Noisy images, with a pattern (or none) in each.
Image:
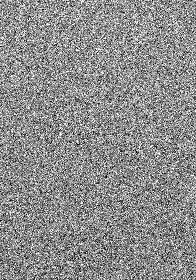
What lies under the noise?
a smooth slope
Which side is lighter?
top
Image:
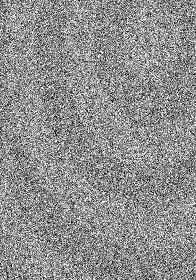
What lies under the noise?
rings round one point
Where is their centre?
top right
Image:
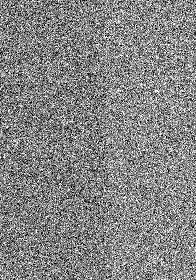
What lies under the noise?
a sharp edge
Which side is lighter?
right
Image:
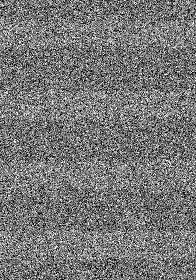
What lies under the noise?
horizontal stripes
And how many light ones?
4
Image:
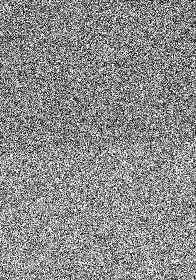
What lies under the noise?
a sharp edge
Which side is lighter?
bottom
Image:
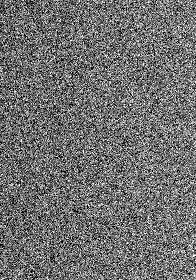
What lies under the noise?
a smooth slope
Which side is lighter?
right
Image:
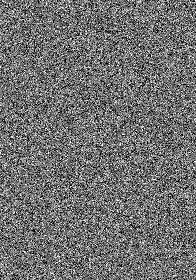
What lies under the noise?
only noise
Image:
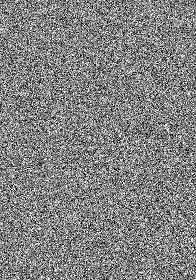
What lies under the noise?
only noise
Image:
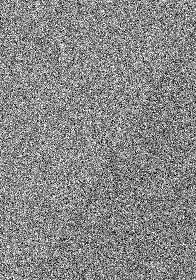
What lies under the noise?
a sharp edge
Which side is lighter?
top left
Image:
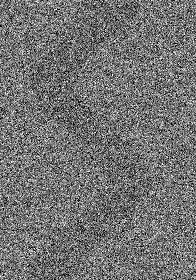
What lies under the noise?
a wavy band
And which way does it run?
top to bottom
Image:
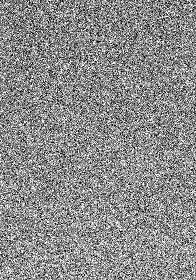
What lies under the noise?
a smooth slope
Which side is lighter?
bottom
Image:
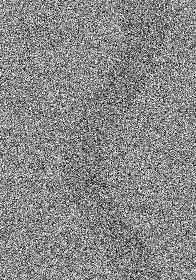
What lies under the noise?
a wavy band
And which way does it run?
top to bottom
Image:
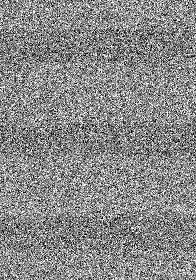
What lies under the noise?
horizontal stripes
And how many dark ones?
3
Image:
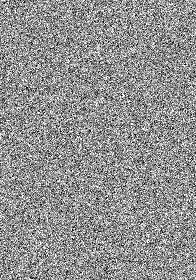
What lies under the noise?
only noise
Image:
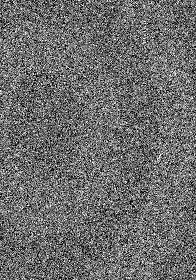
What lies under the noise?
rings round one point
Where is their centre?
middle left
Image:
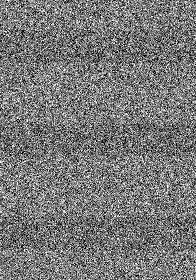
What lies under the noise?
horizontal stripes
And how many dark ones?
3
